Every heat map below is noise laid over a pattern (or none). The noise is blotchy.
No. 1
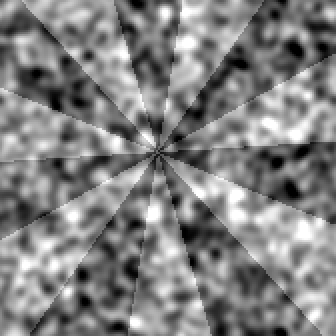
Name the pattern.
spokes from one point
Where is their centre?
centre
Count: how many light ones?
7
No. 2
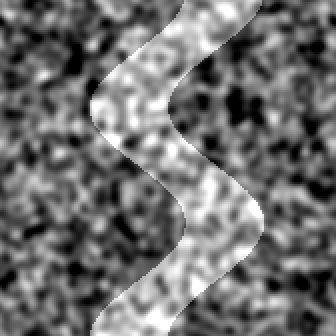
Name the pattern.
a wavy band
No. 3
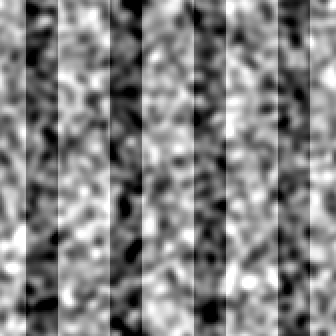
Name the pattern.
vertical stripes
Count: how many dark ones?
4
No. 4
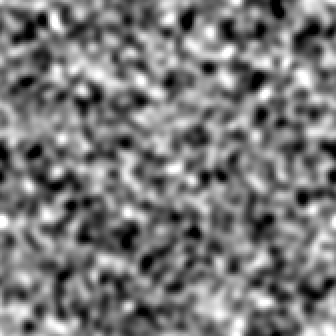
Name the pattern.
only noise
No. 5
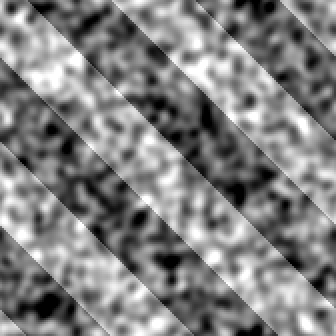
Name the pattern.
diagonal stripes
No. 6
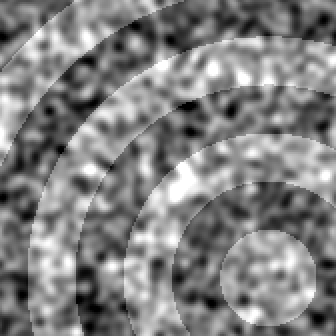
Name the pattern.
rings round one point
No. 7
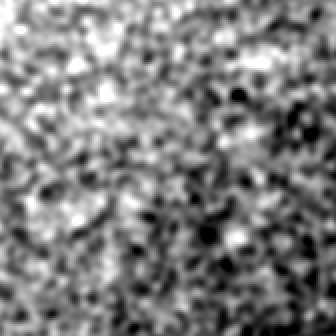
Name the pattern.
a smooth slope
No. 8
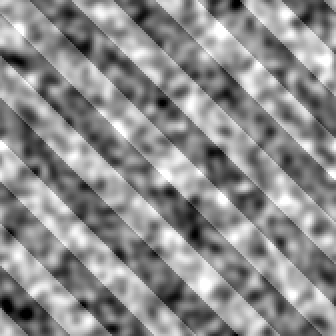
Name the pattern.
diagonal stripes
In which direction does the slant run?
top left to bottom right
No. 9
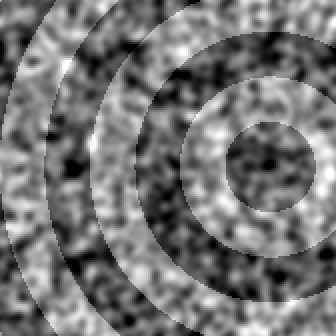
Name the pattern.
rings round one point
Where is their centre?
middle right
